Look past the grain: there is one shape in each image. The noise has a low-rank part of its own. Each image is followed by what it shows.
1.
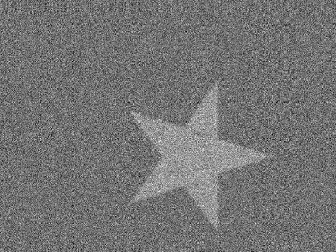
star
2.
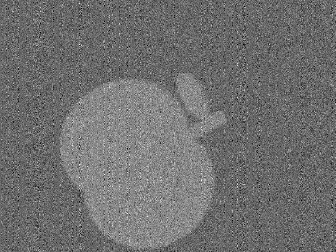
apple
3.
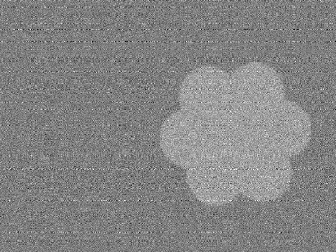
flower
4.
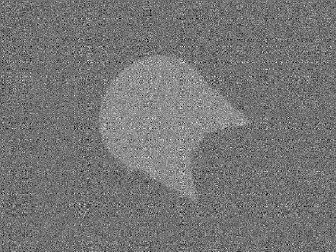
cat's head
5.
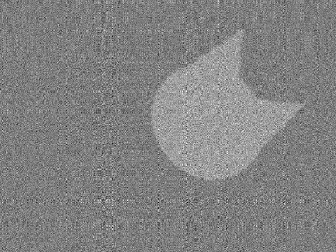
cat's head
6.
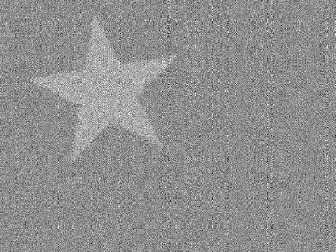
star
